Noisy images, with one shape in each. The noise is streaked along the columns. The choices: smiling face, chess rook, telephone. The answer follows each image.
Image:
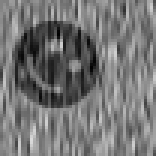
smiling face
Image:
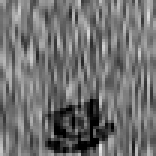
telephone
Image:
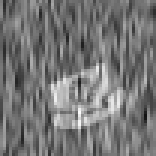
telephone
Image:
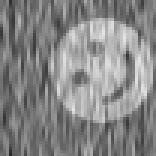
smiling face
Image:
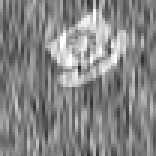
telephone
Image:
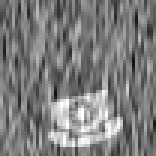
telephone
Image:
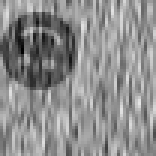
smiling face
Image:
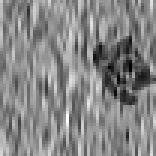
telephone
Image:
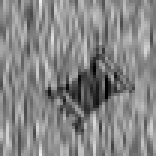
chess rook
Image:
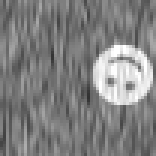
smiling face
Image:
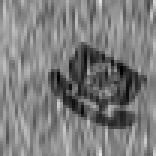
telephone
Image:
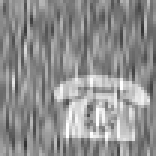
telephone
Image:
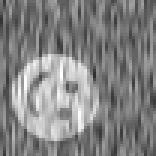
smiling face
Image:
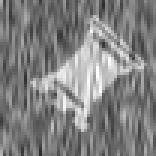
chess rook
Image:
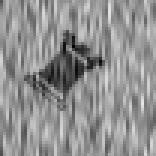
chess rook
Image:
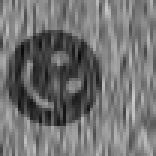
smiling face
